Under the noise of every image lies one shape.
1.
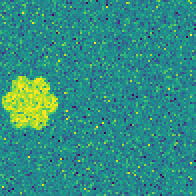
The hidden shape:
flower
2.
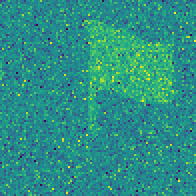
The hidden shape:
flag
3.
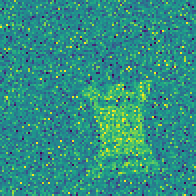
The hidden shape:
chess rook
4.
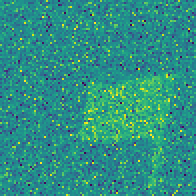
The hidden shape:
flag
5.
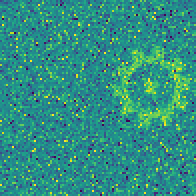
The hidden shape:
gear
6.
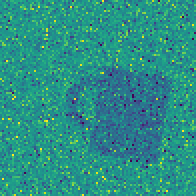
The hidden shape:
cup
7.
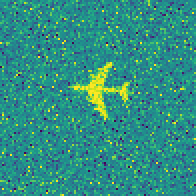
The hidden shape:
airplane
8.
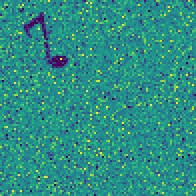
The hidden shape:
musical note
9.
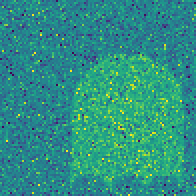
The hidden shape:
ghost
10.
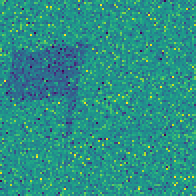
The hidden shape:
flag
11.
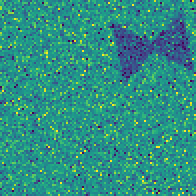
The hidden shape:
bow tie
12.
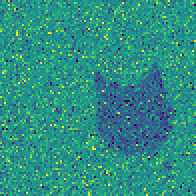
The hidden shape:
cat's head
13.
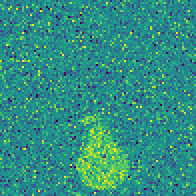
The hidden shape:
pear
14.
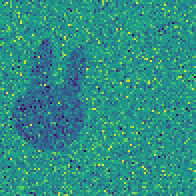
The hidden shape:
rabbit's head
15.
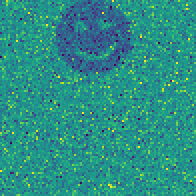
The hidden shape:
smiling face
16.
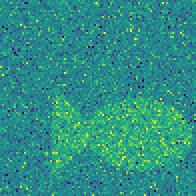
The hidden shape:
fish
